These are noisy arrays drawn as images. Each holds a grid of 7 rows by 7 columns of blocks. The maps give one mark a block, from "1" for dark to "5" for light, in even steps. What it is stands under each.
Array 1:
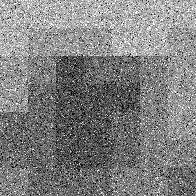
5 5 5 5 5 5 5
5 4 4 4 5 5 4
4 3 1 2 2 3 4
4 2 1 1 1 3 4
2 2 1 1 2 3 4
2 2 1 1 2 3 3
3 2 2 2 3 3 2
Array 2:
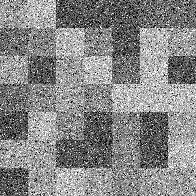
4 5 1 1 1 2 2
2 3 5 3 1 5 4
4 1 4 5 2 5 1
2 3 4 3 5 5 5
1 5 3 1 3 1 4
4 4 1 1 3 1 5
1 4 5 4 3 4 4
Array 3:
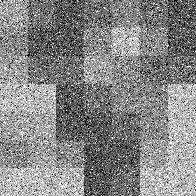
4 2 1 2 3 2 1
3 1 1 3 5 3 1
4 2 2 4 3 2 2
5 5 1 2 3 3 5
4 4 1 1 2 3 5
3 4 3 1 1 4 5
5 5 5 1 2 5 5
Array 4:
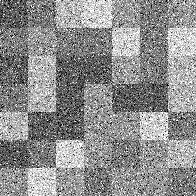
1 2 4 5 3 2 3
2 3 2 2 5 2 5
1 4 1 1 3 2 4
2 4 1 3 1 1 4
4 1 1 3 3 5 2
1 2 5 3 2 3 4
3 5 3 2 3 3 2
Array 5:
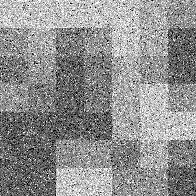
5 5 5 5 5 4 3
3 4 2 3 5 4 1
2 3 1 2 4 3 1
3 2 1 2 4 5 3
1 1 1 1 4 5 5
1 1 3 3 2 4 2
1 1 5 5 3 3 1
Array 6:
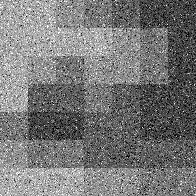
5 5 4 3 2 1 1
5 5 5 5 4 3 1
5 4 3 4 4 3 1
5 2 2 3 2 1 1
3 1 1 2 2 1 1
4 3 3 2 2 2 2
5 5 5 4 4 3 3
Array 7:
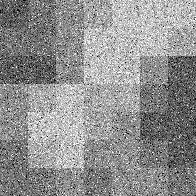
1 2 3 4 5 5 5
2 2 3 5 5 5 4
1 1 3 5 5 3 1
3 4 5 4 4 2 1
3 5 5 4 3 1 1
2 4 5 3 3 2 1
2 2 3 2 3 3 2
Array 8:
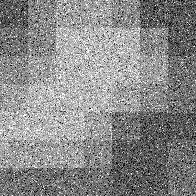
1 3 4 4 3 1 1
2 3 5 5 5 3 1
3 4 5 5 5 4 2
4 5 5 5 4 3 2
5 5 5 4 2 1 1
4 4 4 3 1 1 2
2 2 2 2 1 1 2
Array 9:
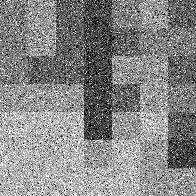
3 4 2 1 3 4 2
3 4 2 1 2 3 3
3 2 2 1 4 4 2
4 4 4 1 2 4 3
5 5 5 1 4 5 2
5 5 5 4 5 4 1
5 5 5 5 5 4 4
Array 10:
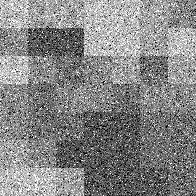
5 4 4 5 5 4 3
3 1 1 5 5 4 5
5 3 2 3 4 2 4
3 2 3 3 2 3 3
3 2 2 1 1 2 2
4 3 1 1 1 2 2
5 5 4 1 1 1 2
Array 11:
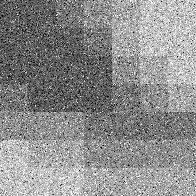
1 1 2 3 4 5 5
1 1 1 2 4 5 5
1 1 1 1 3 4 5
2 1 1 1 2 3 4
3 3 3 2 2 2 2
5 4 4 3 3 3 3
5 5 5 4 4 4 4
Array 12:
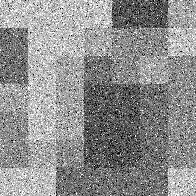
5 5 5 5 1 1 4
2 5 5 4 3 3 5
2 5 4 2 3 4 3
4 5 4 1 1 2 3
3 5 4 1 1 2 3
3 4 3 1 1 2 3
5 5 2 2 2 2 5
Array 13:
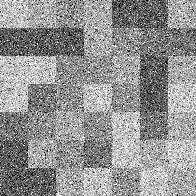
5 4 3 4 1 1 4
1 1 1 4 3 2 2
5 5 3 3 4 1 4
5 2 3 5 3 1 5
2 3 4 3 5 2 4
1 4 3 2 5 4 5
1 1 4 5 3 5 4
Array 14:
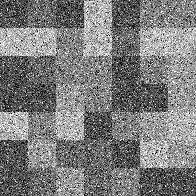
1 2 1 5 1 3 3
5 5 3 5 2 5 5
1 2 3 3 1 3 4
1 1 4 3 1 1 4
5 3 5 1 3 4 5
1 4 2 2 1 5 4
1 2 4 2 3 1 1
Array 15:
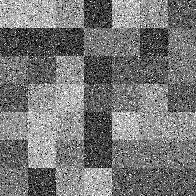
5 5 4 1 5 4 2
1 1 1 3 3 1 3
3 2 4 1 2 2 3
2 4 5 2 3 4 2
4 5 4 1 5 4 4
2 5 3 1 3 3 3
3 1 4 5 2 2 2
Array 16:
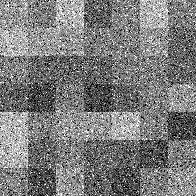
4 3 5 2 3 5 3
5 4 4 3 3 4 2
3 2 2 2 3 3 2
2 1 3 1 2 3 4
5 3 4 4 5 3 1
5 2 3 2 2 1 3
3 1 4 2 1 3 4
